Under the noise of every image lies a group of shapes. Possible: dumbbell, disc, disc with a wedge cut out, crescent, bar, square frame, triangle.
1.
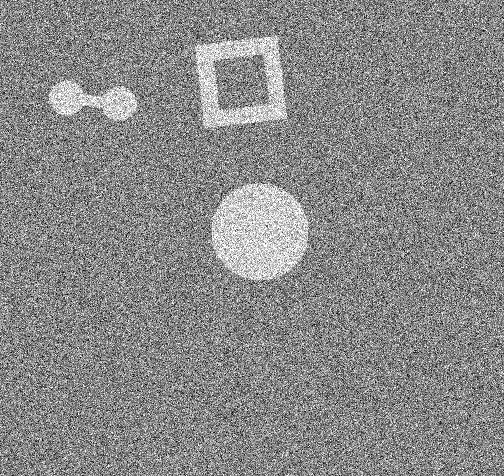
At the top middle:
square frame
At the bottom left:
nothing
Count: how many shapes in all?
3
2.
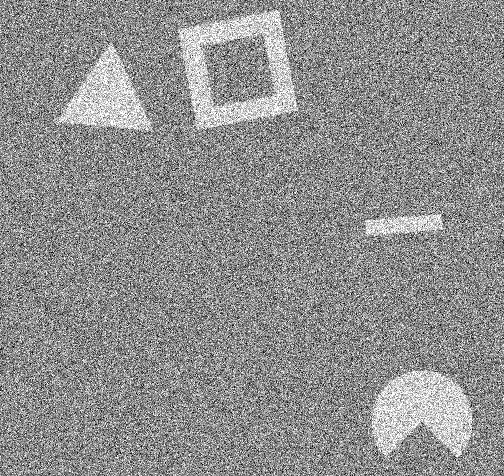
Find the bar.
middle right
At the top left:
triangle
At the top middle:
square frame
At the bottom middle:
nothing
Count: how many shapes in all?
4
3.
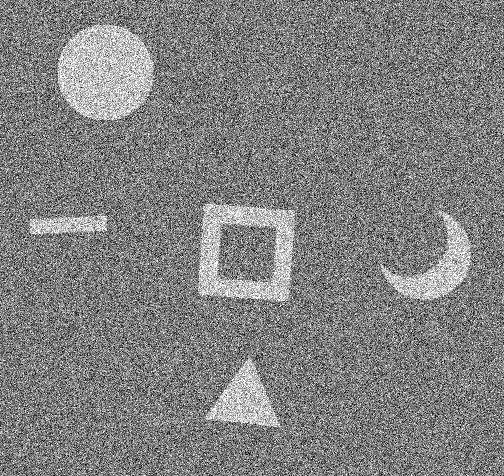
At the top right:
nothing
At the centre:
square frame
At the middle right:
crescent
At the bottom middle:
triangle
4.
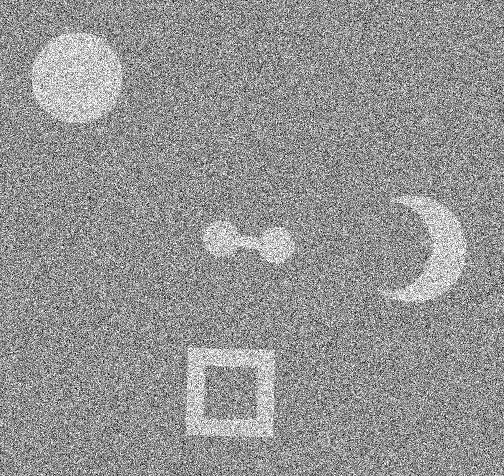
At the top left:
disc
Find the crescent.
middle right
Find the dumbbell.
centre
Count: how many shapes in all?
4
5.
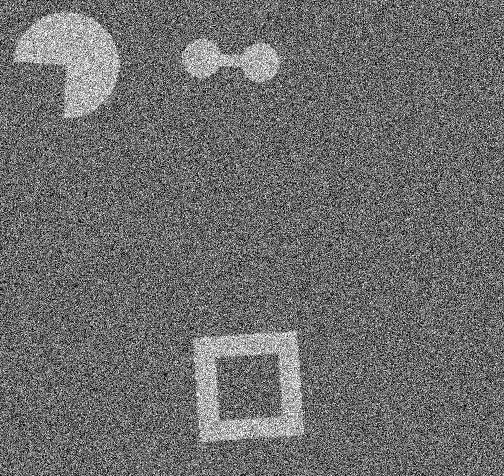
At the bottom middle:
square frame
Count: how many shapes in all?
3
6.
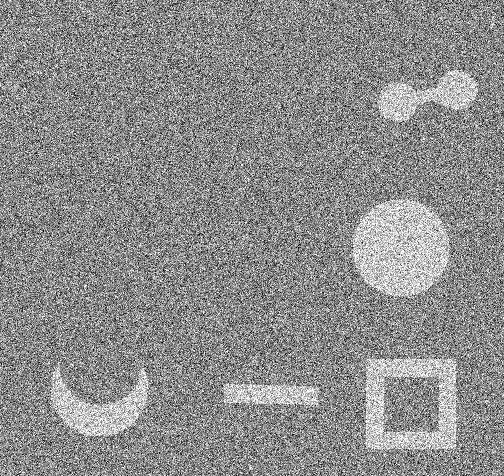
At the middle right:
disc
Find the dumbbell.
top right
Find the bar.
bottom middle
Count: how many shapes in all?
5
